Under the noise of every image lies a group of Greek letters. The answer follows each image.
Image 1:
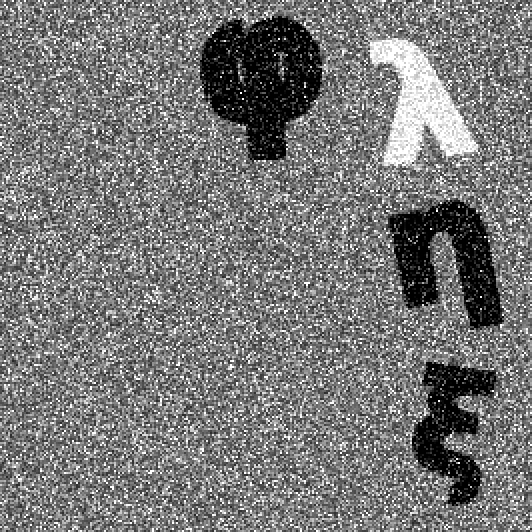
top middle: dark phi; top right: light lambda; middle right: dark eta; bottom right: dark xi
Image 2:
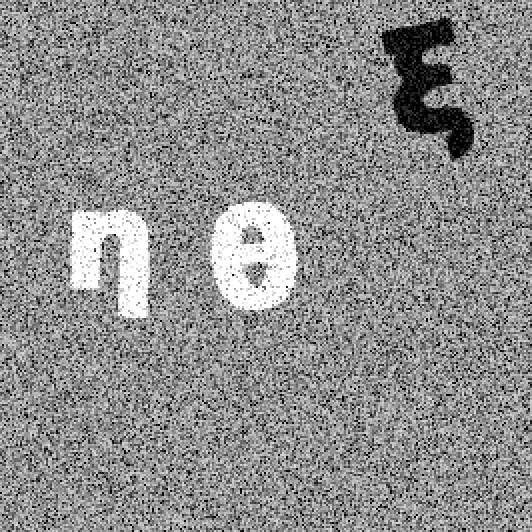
top right: dark xi; middle left: light eta; centre: light theta
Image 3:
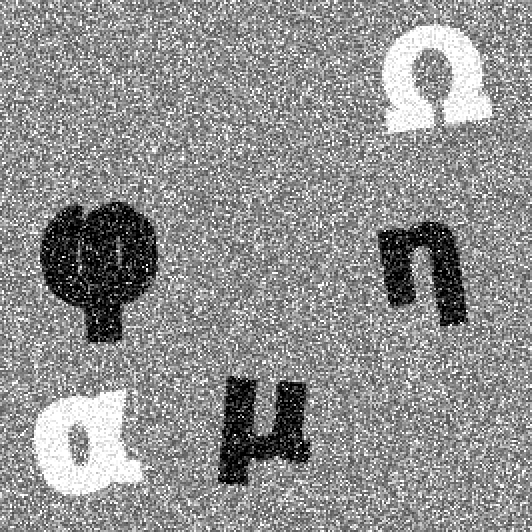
top right: light omega; middle left: dark phi; middle right: dark eta; bottom left: light alpha; bottom middle: dark mu
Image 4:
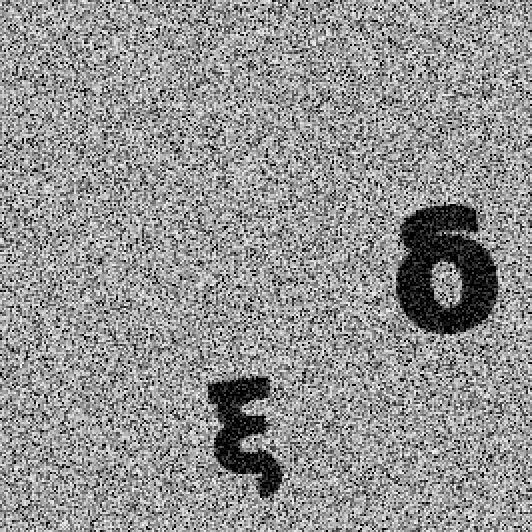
middle right: dark delta; bottom middle: dark xi
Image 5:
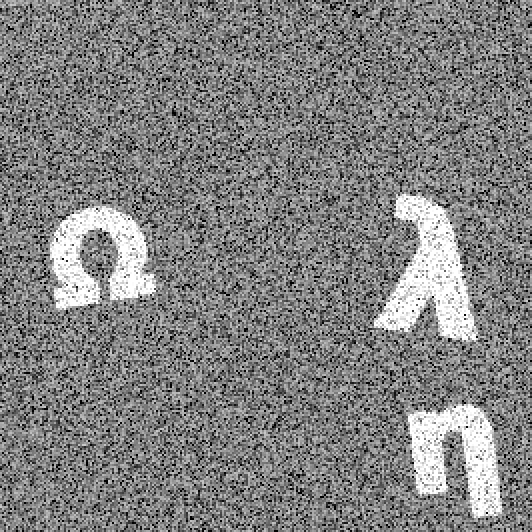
middle left: light omega; middle right: light lambda; bottom right: light eta
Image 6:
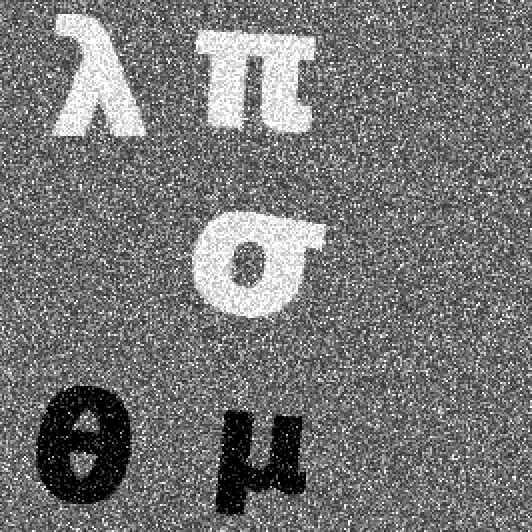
top left: light lambda; top middle: light pi; centre: light sigma; bottom left: dark theta; bottom middle: dark mu
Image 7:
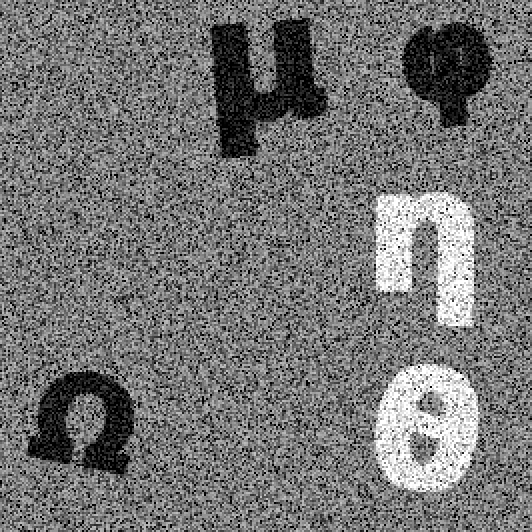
top middle: dark mu; top right: dark phi; middle right: light eta; bottom left: dark omega; bottom right: light theta
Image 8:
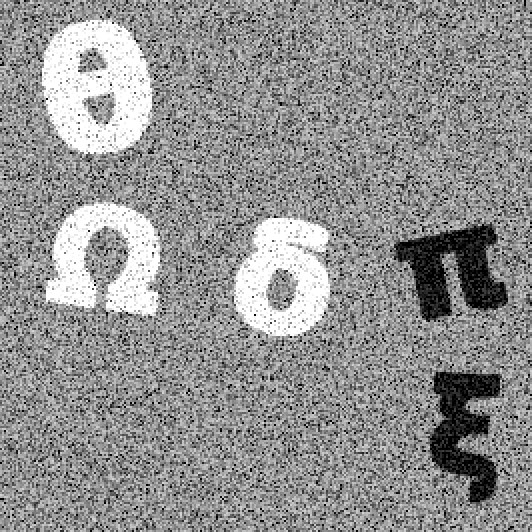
top left: light theta; middle left: light omega; centre: light delta; middle right: dark pi; bottom right: dark xi
